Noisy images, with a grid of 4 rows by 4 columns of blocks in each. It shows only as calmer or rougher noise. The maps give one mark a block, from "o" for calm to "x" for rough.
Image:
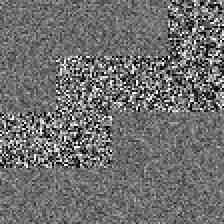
ooox
oxxx
xxoo
oooo
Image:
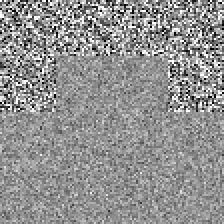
xxxx
xoox
oooo
oooo
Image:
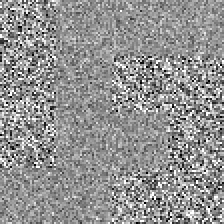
xooo
xoxx
xoox
ooxx
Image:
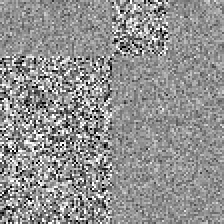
ooxo
xxoo
xxoo
xxoo
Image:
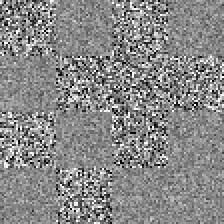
xoxo
oxxx
xoxo
oxoo
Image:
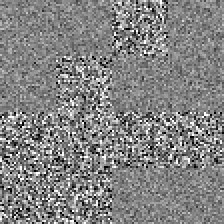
ooxo
oxoo
xxxx
xxoo
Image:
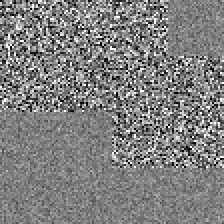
xxxo
xxxx
ooxx
oooo
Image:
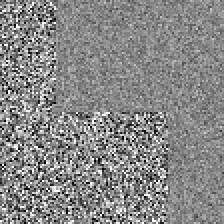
xooo
xooo
xxxo
xxxo
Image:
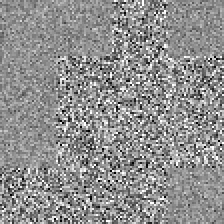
ooxo
oxxx
oxxx
xxxo
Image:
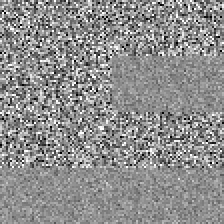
xxxx
xxoo
xxxx
oooo
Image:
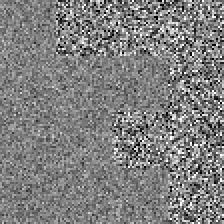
oxxx
ooox
ooxx
ooox
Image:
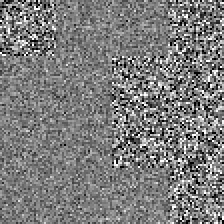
xoox
ooxx
ooxx
ooox
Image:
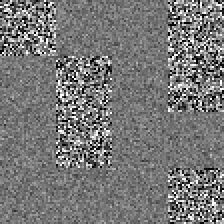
xoox
oxox
oxoo
ooox
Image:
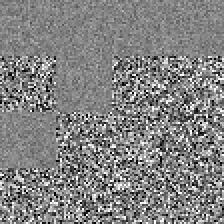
oooo
xoxx
oxxx
xxxx
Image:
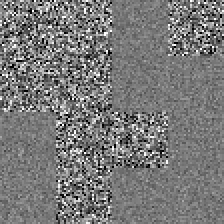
xxox
xxoo
oxxo
oxoo
